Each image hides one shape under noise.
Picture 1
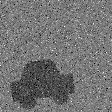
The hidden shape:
car
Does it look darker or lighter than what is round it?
darker
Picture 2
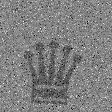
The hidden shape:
chess queen
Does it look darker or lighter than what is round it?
darker
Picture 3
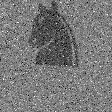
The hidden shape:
chess knight
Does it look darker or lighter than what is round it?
darker
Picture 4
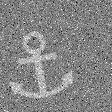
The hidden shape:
anchor
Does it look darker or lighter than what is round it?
lighter
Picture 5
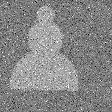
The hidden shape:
chess pawn
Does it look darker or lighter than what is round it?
lighter
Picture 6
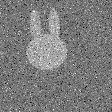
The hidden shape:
rabbit's head
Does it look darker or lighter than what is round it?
lighter
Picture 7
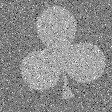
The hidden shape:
club
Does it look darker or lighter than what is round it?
lighter
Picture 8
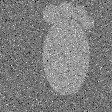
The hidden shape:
footprint
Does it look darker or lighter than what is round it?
lighter
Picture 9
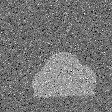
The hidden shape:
cloud
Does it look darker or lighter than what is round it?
lighter
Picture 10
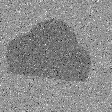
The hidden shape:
cloud
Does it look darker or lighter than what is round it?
darker
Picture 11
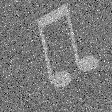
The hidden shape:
pair of musical notes
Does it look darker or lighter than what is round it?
lighter
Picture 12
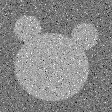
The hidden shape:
bear's head
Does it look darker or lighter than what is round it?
lighter
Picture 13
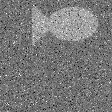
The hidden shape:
fish
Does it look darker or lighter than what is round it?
lighter
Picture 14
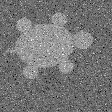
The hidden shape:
turtle
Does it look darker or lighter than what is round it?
lighter
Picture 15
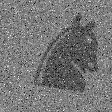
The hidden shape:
chess knight
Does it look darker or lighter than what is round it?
darker
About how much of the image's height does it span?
two thirds
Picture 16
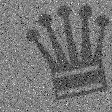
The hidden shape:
chess queen
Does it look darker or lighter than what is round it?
darker
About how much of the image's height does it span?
nearly all
